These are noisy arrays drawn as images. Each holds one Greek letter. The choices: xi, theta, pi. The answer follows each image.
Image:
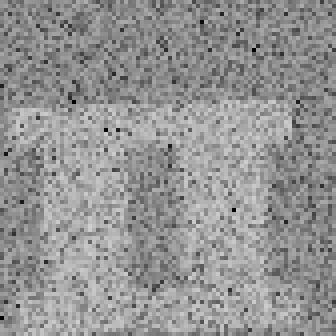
light pi
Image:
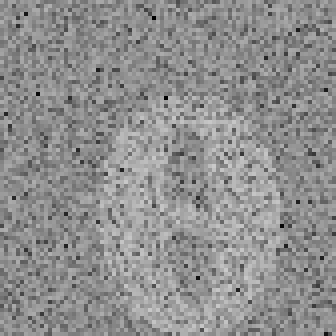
light theta
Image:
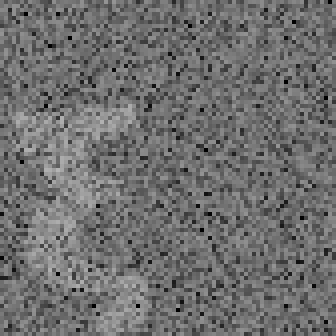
light xi
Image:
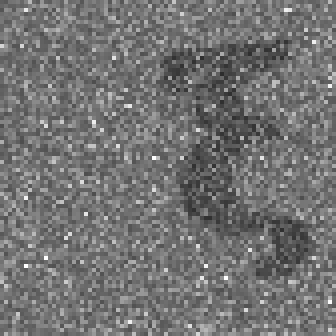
dark xi
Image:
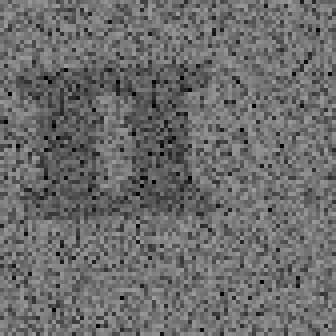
dark pi
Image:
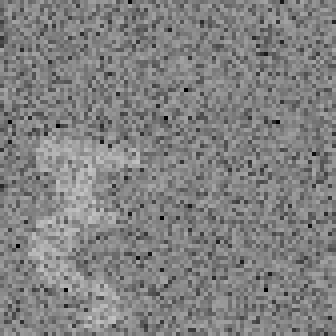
light xi
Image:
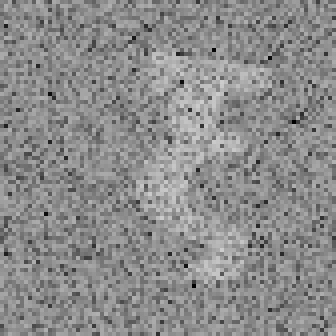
light xi
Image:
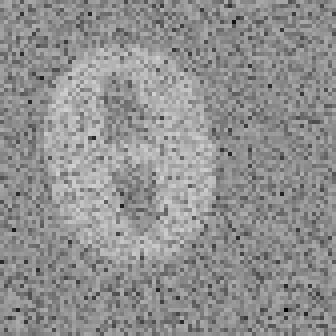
light theta
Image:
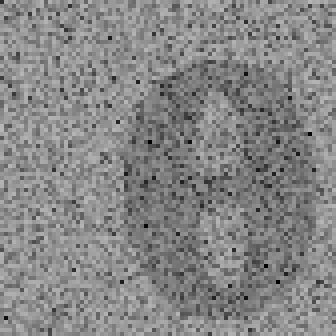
dark theta
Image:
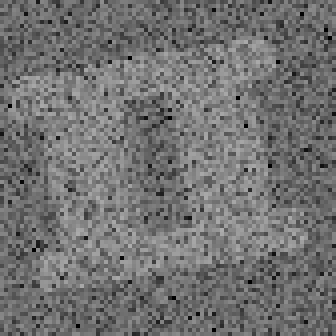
light pi
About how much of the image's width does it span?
nearly all
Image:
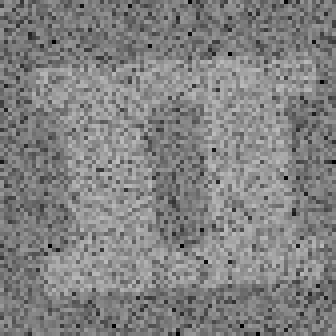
light pi
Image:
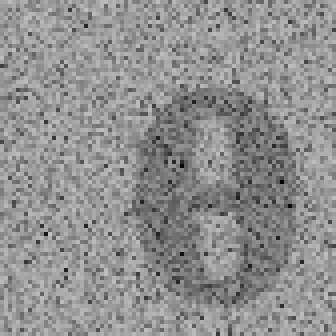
dark theta
